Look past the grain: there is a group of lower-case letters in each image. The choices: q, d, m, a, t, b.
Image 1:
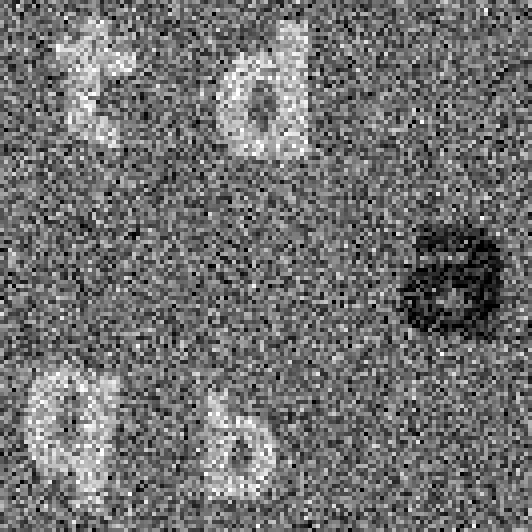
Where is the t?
top left
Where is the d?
top middle
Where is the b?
bottom middle
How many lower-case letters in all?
5
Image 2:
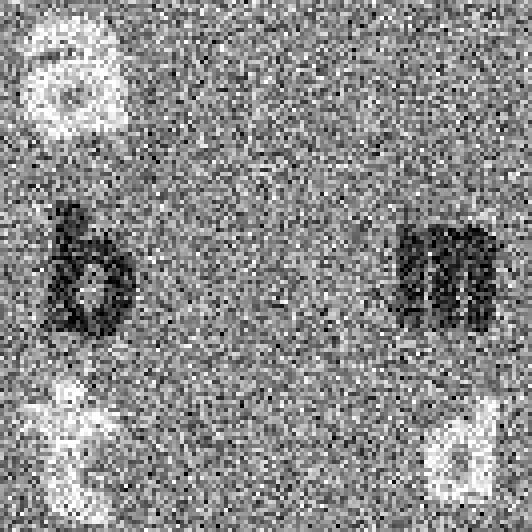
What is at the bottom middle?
nothing
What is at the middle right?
m
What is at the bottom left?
t
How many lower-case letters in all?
5
